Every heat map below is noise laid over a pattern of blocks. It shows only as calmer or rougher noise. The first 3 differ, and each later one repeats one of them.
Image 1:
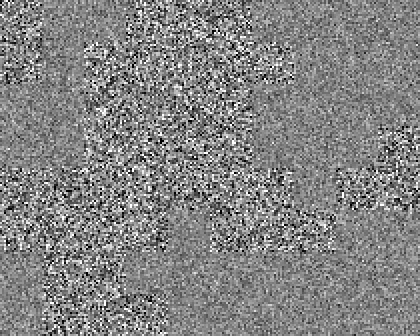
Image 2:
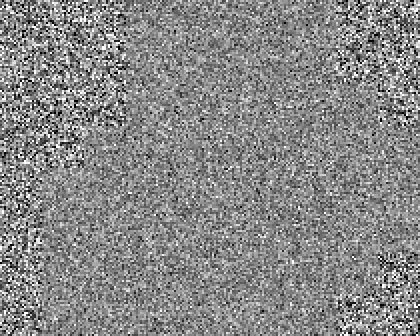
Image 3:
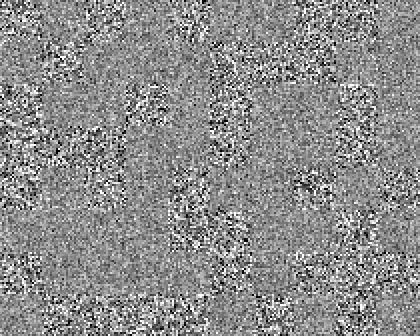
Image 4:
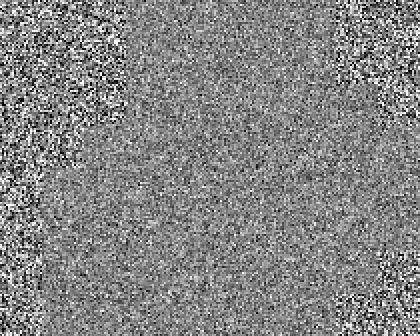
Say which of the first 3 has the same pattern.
2
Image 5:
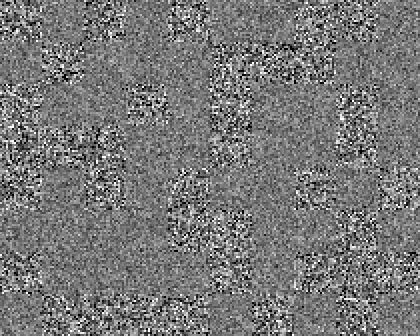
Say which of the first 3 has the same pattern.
3
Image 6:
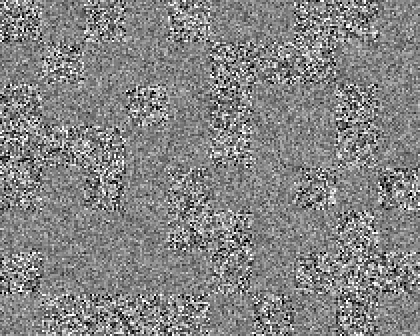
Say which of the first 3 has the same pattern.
3
